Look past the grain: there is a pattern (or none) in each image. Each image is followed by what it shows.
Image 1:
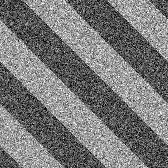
diagonal stripes
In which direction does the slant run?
top left to bottom right
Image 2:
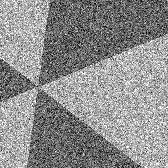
spokes from one point
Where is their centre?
middle left
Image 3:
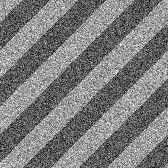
diagonal stripes
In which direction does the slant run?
bottom left to top right
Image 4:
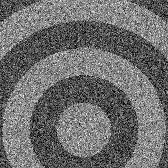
rings round one point
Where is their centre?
bottom middle
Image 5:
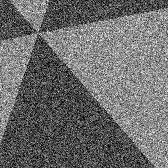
spokes from one point
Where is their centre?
top left
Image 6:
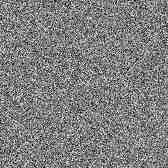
only noise
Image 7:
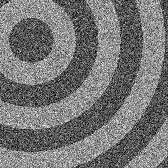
rings round one point
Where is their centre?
top left
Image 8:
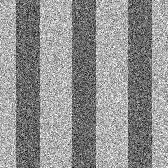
vertical stripes
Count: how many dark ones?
3
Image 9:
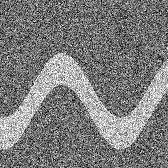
a wavy band
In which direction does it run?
left to right
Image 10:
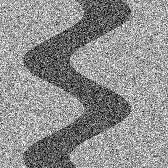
a wavy band
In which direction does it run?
top to bottom
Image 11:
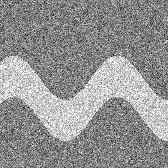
a wavy band
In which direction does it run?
left to right
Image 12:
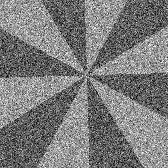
spokes from one point
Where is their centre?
centre
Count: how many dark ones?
6
